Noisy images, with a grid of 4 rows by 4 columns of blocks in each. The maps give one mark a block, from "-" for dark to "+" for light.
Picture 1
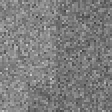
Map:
+ + - -
+ + - -
+ + - -
+ - - -
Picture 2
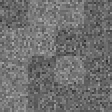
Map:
- + + -
+ + - -
+ - + -
+ - - -
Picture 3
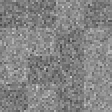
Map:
- - + -
+ + - +
+ - - +
- + - +
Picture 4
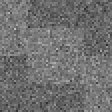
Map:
+ - - -
+ + + -
- + + +
- - - +
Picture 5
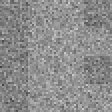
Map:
- + + -
- + + +
- + + -
- + + +
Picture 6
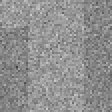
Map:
+ + + -
- + + -
- + + -
- + + -
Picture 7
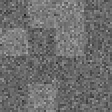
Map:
- + + -
+ - + -
- - - -
- + - -
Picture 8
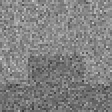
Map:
+ + + +
+ + + +
+ - - +
- - - -
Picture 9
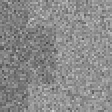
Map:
- + + +
- - + +
- - + +
- + + +
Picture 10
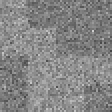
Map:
+ - - -
+ + - -
- + + +
- + + -
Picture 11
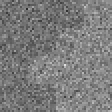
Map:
- - - +
- - + +
- + + +
- - + +
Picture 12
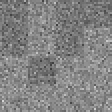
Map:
- + - -
- + - +
+ - + +
+ + + +
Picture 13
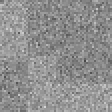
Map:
+ - - -
+ - - -
- + - -
- + + +
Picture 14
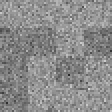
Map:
+ + + +
- - + -
- + - +
- + + +
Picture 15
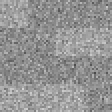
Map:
+ - - -
- - + +
- - - -
+ + + -
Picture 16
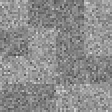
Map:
+ - - +
- + - +
+ + - -
- - + +
